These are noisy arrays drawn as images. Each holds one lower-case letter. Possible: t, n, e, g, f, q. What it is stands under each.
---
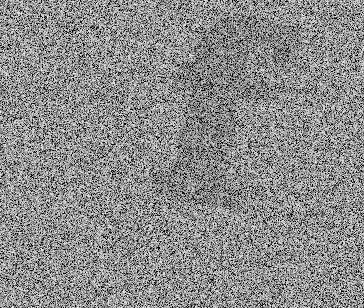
dark f
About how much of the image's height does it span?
two thirds
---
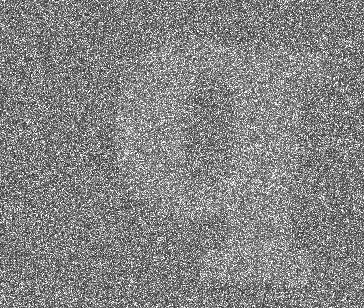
light q
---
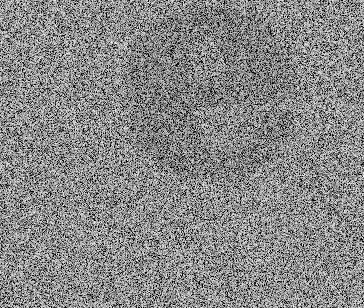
dark e
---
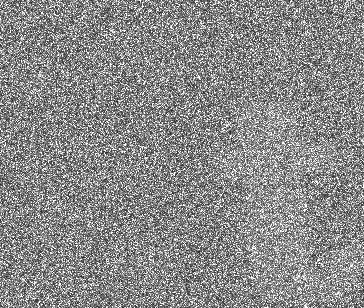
light t
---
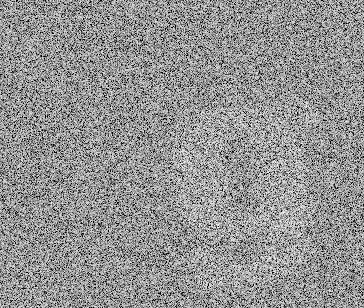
light g
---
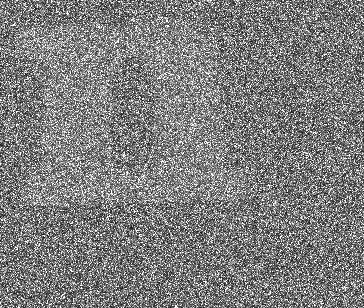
light n
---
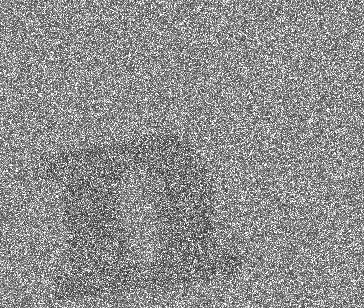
dark n
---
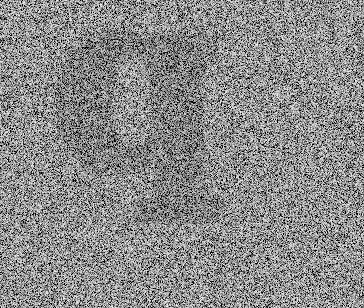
dark q
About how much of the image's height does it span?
two thirds
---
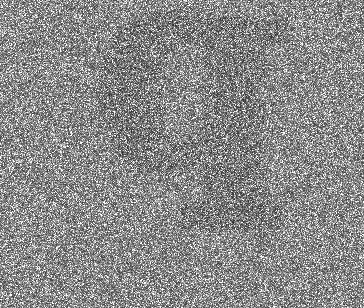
dark q
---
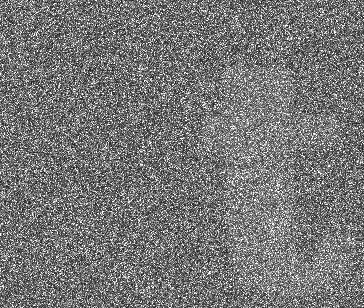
light t
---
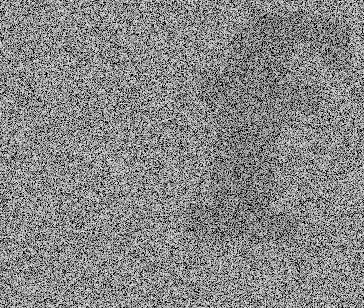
dark f
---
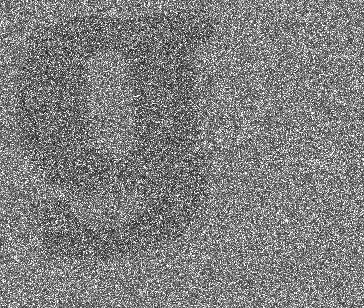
dark g
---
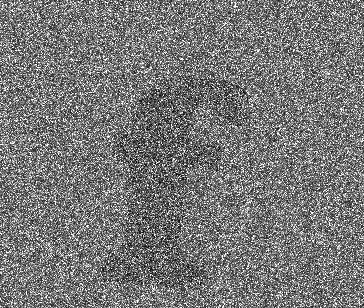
dark f
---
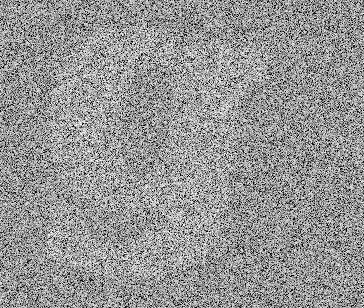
light g
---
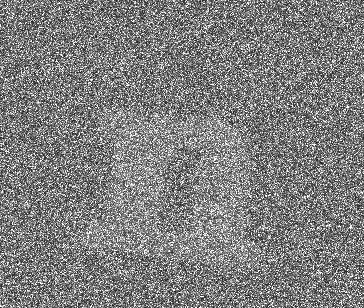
light n
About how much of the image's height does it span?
half
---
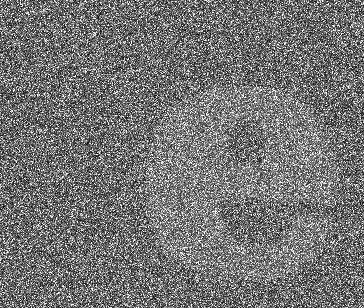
light e
